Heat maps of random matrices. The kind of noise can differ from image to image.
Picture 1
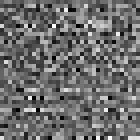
rows of uneven size
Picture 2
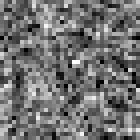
blotchy
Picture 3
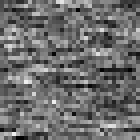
streaked along the rows
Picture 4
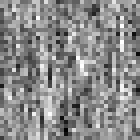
streaked along the columns
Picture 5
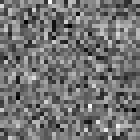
low rank plus noise
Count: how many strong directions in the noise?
one
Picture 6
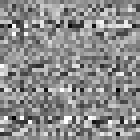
rows of uneven size
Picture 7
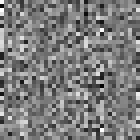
columns of uneven size
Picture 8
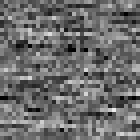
streaked along the rows
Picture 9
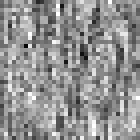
streaked along the columns
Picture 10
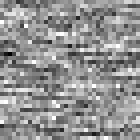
streaked along the rows
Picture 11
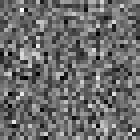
low rank plus noise
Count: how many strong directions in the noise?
one
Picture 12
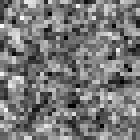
blotchy
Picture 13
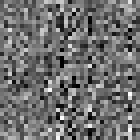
columns of uneven size
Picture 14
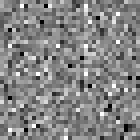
heavy tails
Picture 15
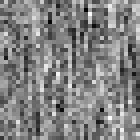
streaked along the columns
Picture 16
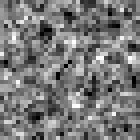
blotchy
